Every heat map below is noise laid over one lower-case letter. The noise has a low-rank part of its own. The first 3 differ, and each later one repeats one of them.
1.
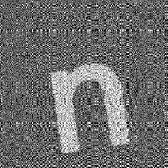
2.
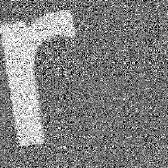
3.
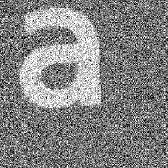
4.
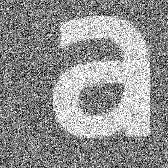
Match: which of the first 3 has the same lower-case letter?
3
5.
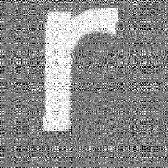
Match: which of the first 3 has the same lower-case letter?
2
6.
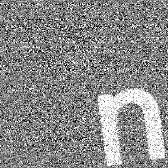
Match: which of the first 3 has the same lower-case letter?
1
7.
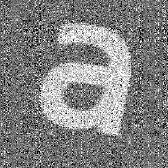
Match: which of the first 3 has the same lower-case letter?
3
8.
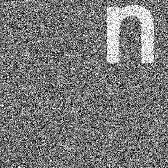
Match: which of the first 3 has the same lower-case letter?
1
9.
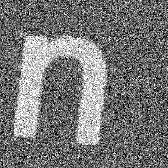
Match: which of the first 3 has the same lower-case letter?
1
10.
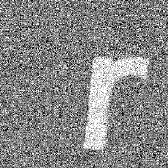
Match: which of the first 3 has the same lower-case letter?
2
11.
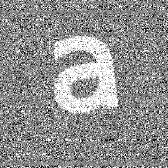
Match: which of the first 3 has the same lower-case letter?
3
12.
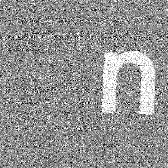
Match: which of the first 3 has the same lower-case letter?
1
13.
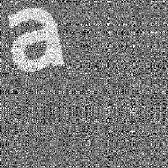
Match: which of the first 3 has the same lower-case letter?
3
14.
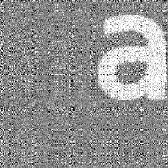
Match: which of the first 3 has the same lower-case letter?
3
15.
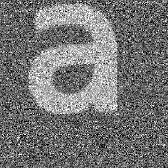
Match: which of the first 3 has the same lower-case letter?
3
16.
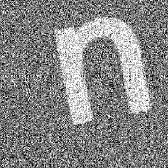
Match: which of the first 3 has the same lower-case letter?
1
